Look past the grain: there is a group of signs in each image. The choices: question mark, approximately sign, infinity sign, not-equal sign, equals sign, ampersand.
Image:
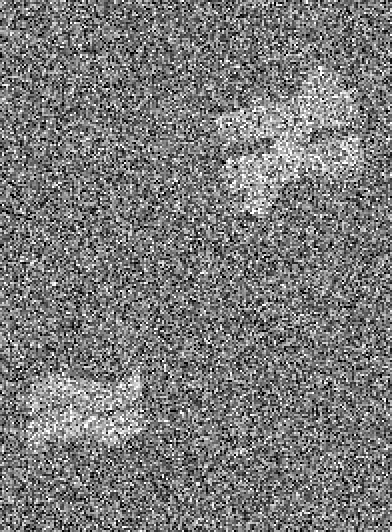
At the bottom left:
approximately sign
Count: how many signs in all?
2
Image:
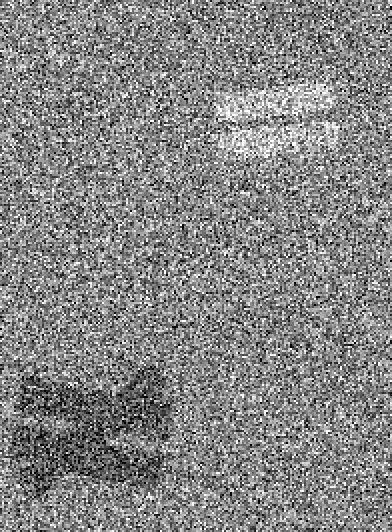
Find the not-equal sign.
bottom left
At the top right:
equals sign
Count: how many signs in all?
2
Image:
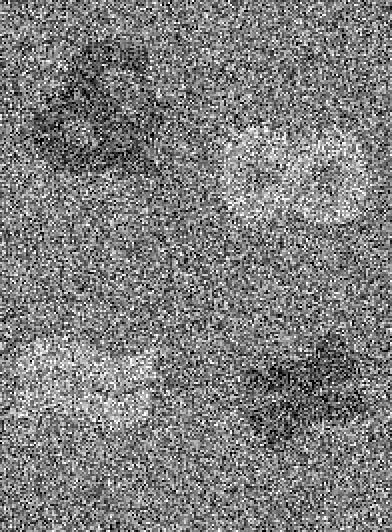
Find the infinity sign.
top right
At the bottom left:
approximately sign
